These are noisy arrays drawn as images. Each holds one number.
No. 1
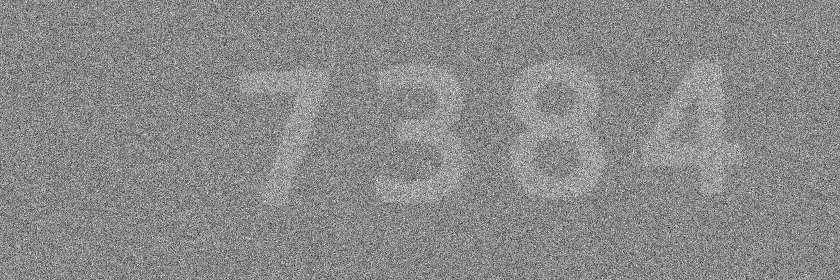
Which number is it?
7384
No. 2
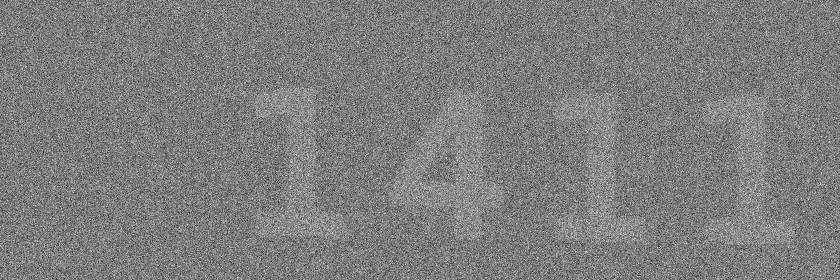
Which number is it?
1411
